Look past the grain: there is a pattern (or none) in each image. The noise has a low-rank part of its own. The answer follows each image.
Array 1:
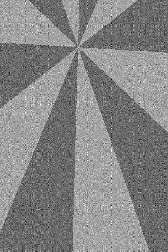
spokes from one point
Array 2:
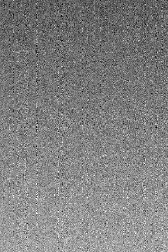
a smooth slope
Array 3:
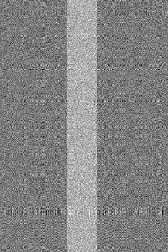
one vertical stripe
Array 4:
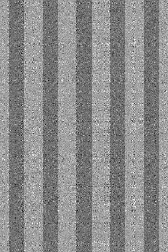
vertical stripes
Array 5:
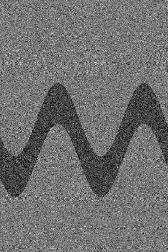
a wavy band
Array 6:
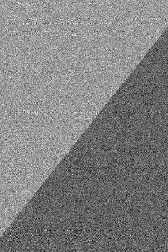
a sharp edge
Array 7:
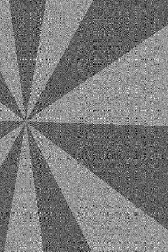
spokes from one point
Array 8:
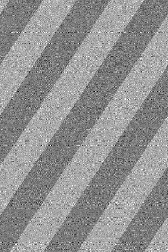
diagonal stripes
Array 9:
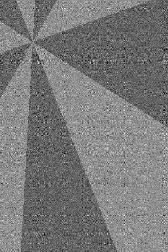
spokes from one point
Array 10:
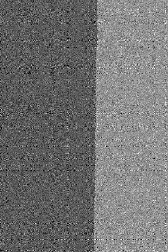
a sharp edge
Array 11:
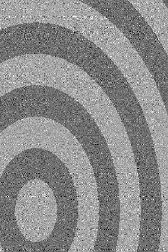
rings round one point
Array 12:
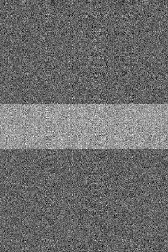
one horizontal stripe
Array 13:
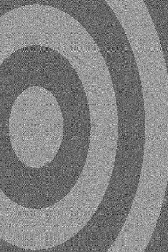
rings round one point
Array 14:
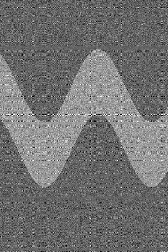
a wavy band
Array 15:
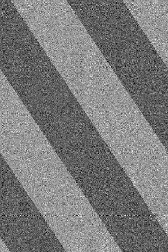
diagonal stripes
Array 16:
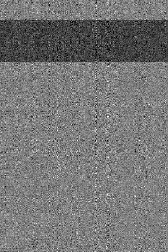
one horizontal stripe
